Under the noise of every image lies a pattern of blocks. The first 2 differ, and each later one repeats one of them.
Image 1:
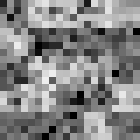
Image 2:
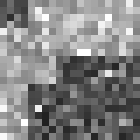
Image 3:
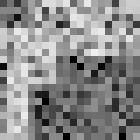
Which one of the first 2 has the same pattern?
2
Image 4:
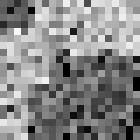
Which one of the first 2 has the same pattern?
2
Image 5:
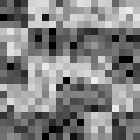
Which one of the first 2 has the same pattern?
1
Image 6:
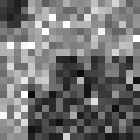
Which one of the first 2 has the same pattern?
2
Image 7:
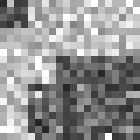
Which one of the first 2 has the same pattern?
2
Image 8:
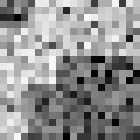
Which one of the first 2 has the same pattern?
2
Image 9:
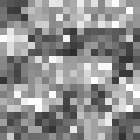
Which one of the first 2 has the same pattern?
1
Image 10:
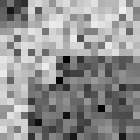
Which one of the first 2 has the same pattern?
2
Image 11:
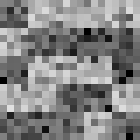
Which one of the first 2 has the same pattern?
1
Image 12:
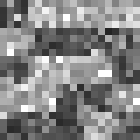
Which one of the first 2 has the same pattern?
1
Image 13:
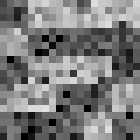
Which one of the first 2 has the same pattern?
1
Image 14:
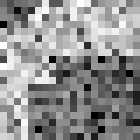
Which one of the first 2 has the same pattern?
2
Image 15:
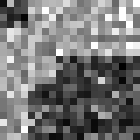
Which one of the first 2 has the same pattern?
2
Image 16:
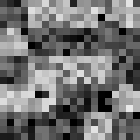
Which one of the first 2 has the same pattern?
1
